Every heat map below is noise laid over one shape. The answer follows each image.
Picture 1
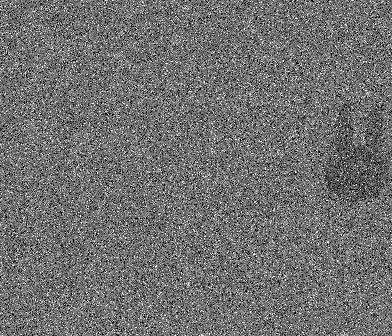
rabbit's head
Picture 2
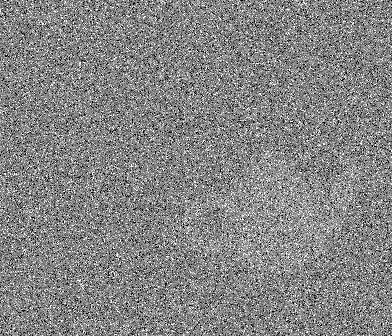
teapot
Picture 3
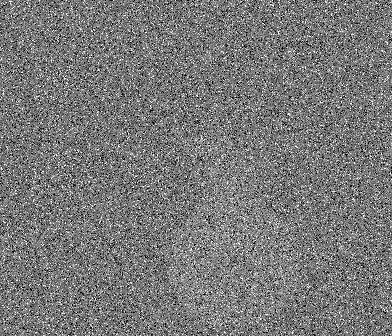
pear
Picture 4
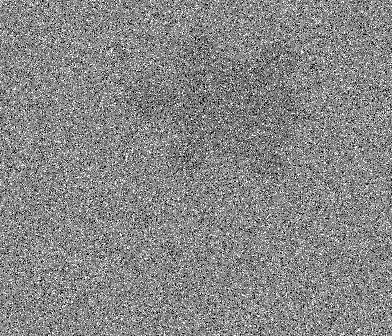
turtle
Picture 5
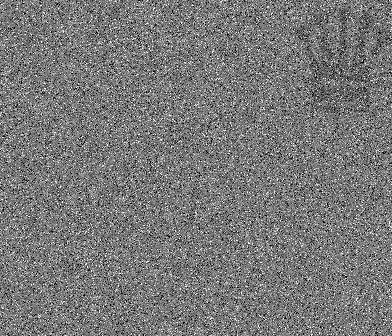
chess queen
